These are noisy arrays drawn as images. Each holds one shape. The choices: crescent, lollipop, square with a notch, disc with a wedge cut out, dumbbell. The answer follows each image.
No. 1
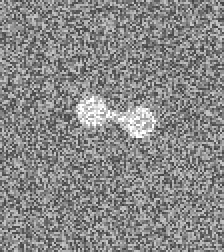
dumbbell
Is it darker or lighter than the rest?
lighter
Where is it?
centre
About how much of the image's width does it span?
a third
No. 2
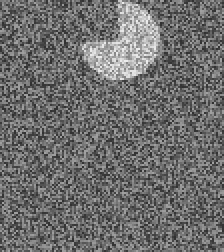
disc with a wedge cut out
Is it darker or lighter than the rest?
lighter
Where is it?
top middle
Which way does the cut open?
up and left
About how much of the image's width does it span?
a third
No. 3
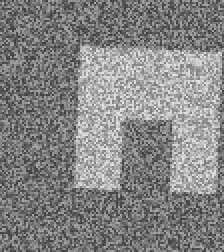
square with a notch
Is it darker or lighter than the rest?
lighter
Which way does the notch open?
down
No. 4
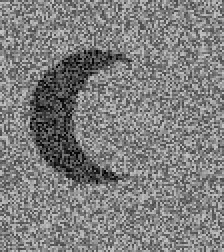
crescent
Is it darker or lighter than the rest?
darker
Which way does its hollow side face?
right
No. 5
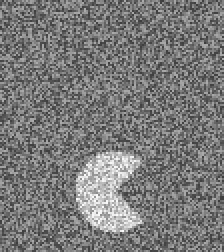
disc with a wedge cut out
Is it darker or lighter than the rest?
lighter
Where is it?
bottom middle
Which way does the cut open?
right
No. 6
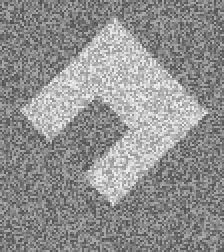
square with a notch
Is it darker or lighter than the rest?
lighter
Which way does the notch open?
down and left
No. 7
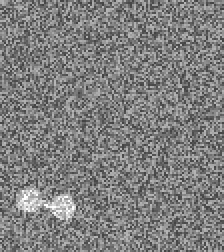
dumbbell
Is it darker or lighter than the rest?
lighter
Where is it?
bottom left
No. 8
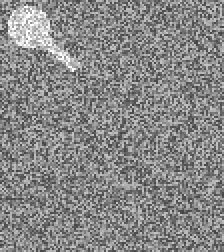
lollipop
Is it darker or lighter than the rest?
lighter
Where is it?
top left
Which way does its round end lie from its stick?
up and left
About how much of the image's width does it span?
a third
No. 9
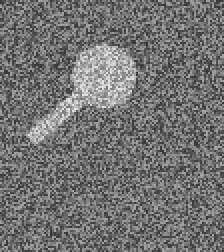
lollipop
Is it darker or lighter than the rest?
lighter
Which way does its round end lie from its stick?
up and right
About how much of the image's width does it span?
half
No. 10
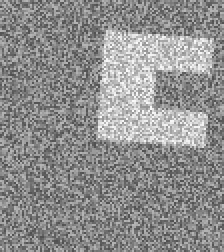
square with a notch
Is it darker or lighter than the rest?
lighter
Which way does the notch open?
right
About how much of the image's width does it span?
half
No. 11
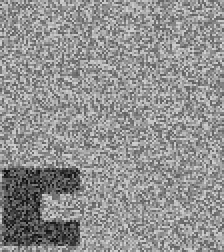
square with a notch
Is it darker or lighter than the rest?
darker
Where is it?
bottom left
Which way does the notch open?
right
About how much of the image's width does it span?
a third
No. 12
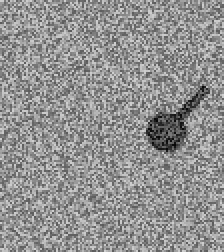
lollipop
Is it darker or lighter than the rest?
darker
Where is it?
middle right
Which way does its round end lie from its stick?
down and left
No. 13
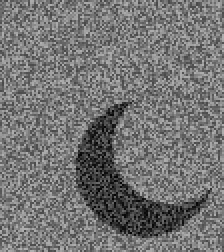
crescent
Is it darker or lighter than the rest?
darker
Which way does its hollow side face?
up and right
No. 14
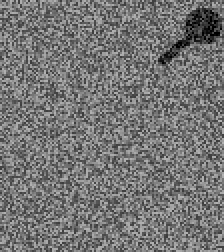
lollipop
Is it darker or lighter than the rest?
darker
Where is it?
top right
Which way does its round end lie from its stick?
up and right
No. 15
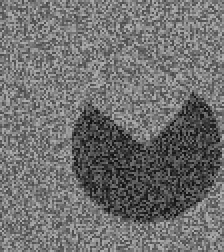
disc with a wedge cut out
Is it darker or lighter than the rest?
darker
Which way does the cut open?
up
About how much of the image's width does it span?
two thirds
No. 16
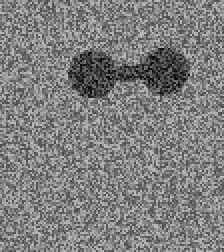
dumbbell
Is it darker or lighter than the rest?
darker
